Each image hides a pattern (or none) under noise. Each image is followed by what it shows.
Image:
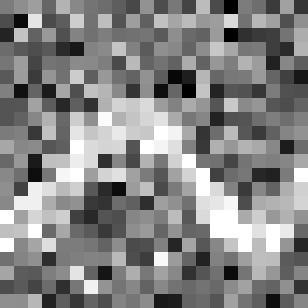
a wavy band
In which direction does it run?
left to right
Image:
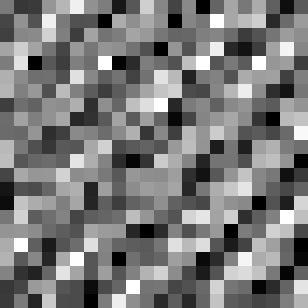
diagonal stripes
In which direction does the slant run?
bottom left to top right
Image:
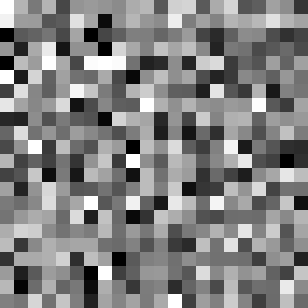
only noise
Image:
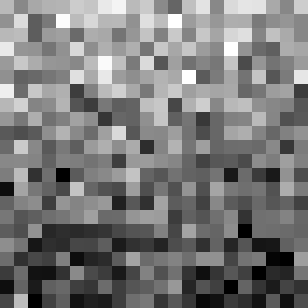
a smooth slope
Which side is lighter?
top
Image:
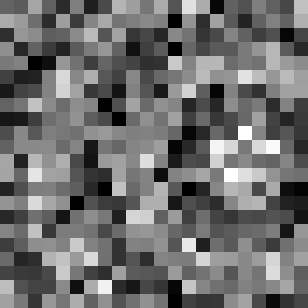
rings round one point
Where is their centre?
middle right
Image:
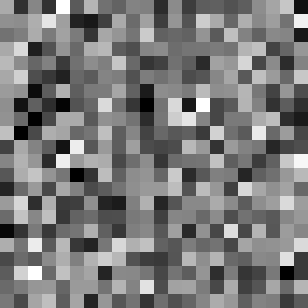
only noise
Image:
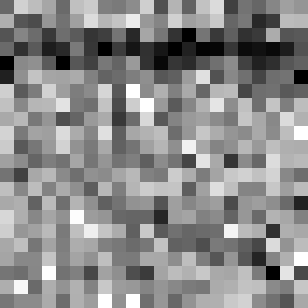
one horizontal stripe
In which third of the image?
top
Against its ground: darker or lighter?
darker
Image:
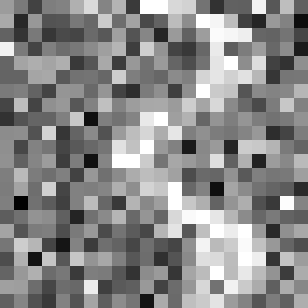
a wavy band
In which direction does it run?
top to bottom
